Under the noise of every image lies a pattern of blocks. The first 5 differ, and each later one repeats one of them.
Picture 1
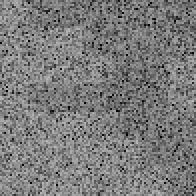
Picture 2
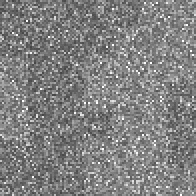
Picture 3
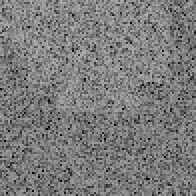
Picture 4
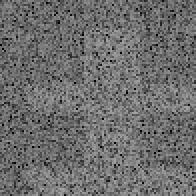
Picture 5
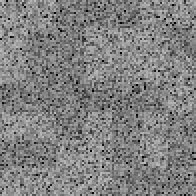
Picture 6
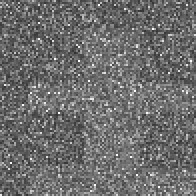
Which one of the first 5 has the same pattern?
4
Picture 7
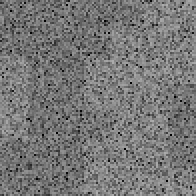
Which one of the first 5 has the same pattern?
2
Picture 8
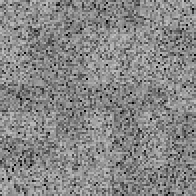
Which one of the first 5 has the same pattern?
5
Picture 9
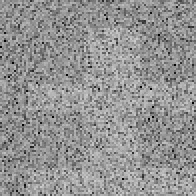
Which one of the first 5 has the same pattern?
4
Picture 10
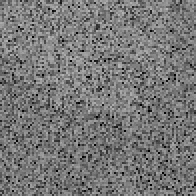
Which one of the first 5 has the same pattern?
3
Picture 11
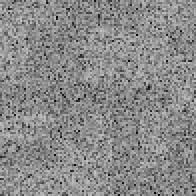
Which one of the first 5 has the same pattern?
5
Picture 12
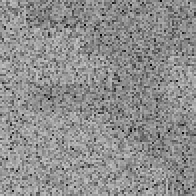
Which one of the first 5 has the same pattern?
1
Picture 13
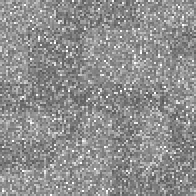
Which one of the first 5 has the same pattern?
5
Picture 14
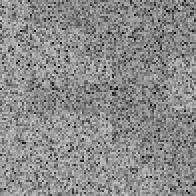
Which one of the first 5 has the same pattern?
1
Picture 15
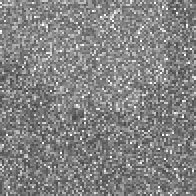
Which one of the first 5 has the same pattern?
3
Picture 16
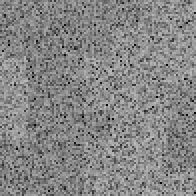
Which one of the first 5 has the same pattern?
2
